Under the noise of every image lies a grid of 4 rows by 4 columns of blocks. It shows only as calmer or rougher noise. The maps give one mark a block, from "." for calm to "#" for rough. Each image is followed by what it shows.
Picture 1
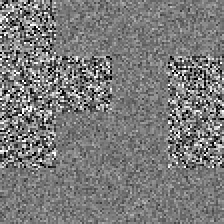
# . . .
# # . #
# . . #
. . . .
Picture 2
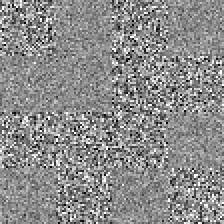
# . # .
. . # #
# # # .
. # . #
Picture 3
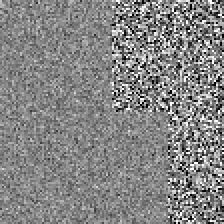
. . # #
. . # #
. . . #
. . . #
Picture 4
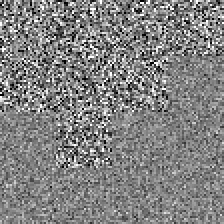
# # # #
# # # .
. # . .
. . . .
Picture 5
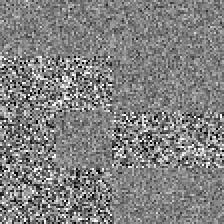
. . . .
# # . .
# . # #
# # . .
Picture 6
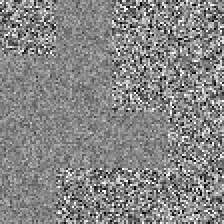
# . # #
. . # #
. . . #
. # # #
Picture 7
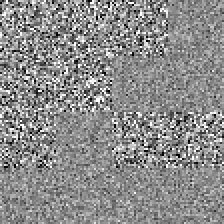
# # # .
# # . .
# . # #
. . . .
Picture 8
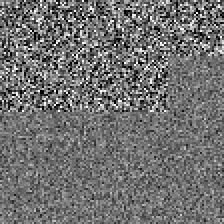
# # # #
# # # .
. . . .
. . . .
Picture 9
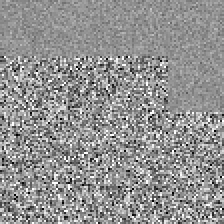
. . . .
# # # .
# # # #
# # # #
